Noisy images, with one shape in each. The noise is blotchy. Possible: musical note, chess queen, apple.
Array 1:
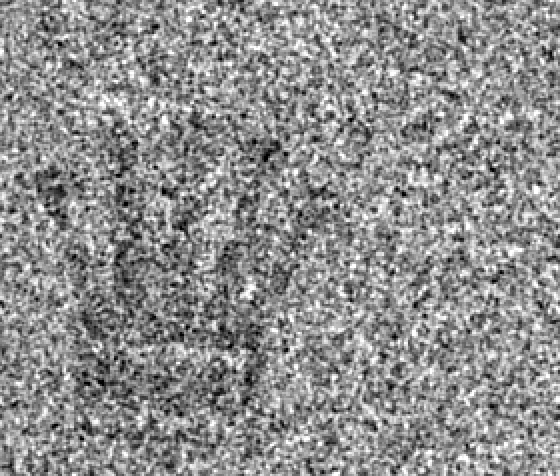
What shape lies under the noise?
chess queen
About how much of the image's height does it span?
two thirds
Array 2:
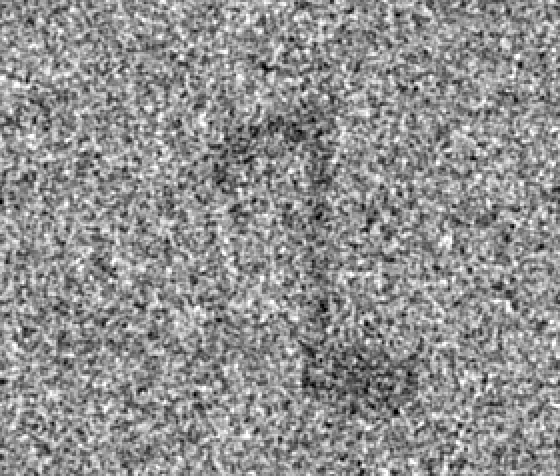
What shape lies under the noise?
musical note
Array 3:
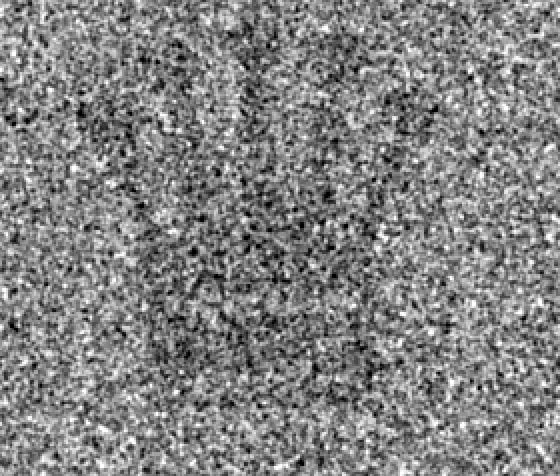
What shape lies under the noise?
chess queen
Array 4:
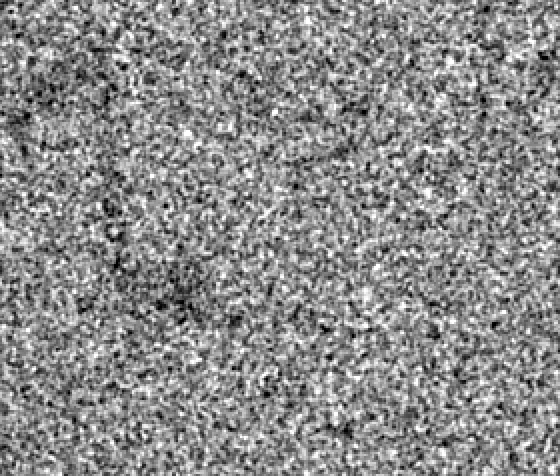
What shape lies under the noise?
musical note
